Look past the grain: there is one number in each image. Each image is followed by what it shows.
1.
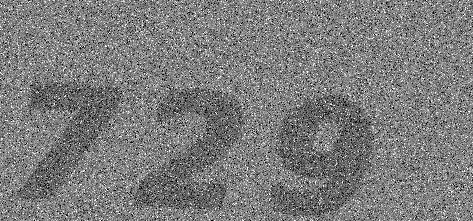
729
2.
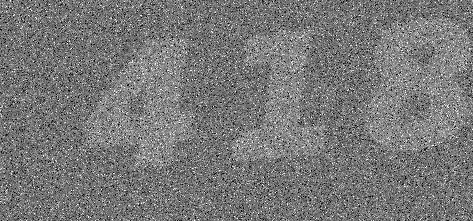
418
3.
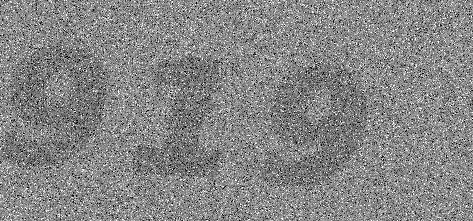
919
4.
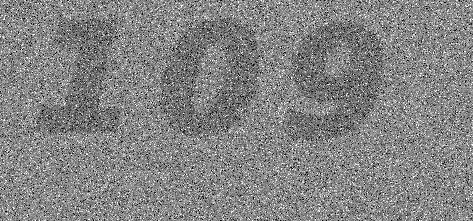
109
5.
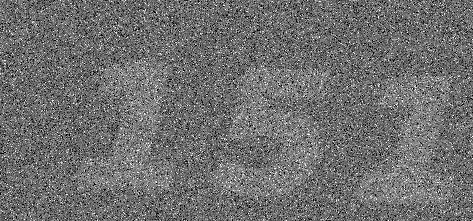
151
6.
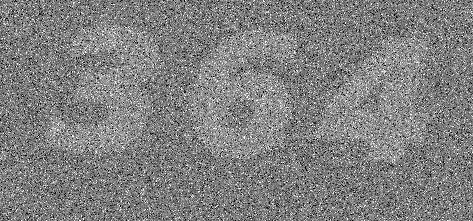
364
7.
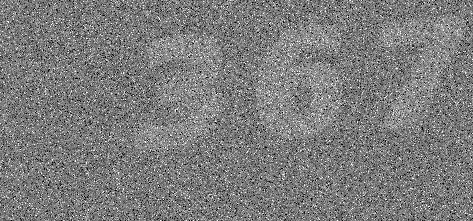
367
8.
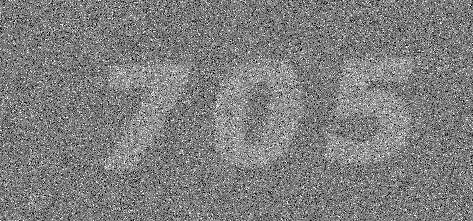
705
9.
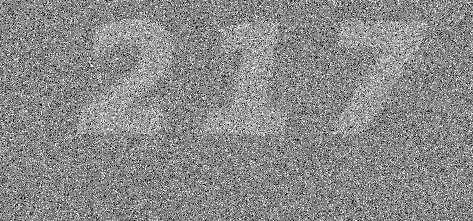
217
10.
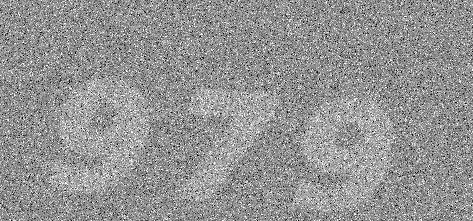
979
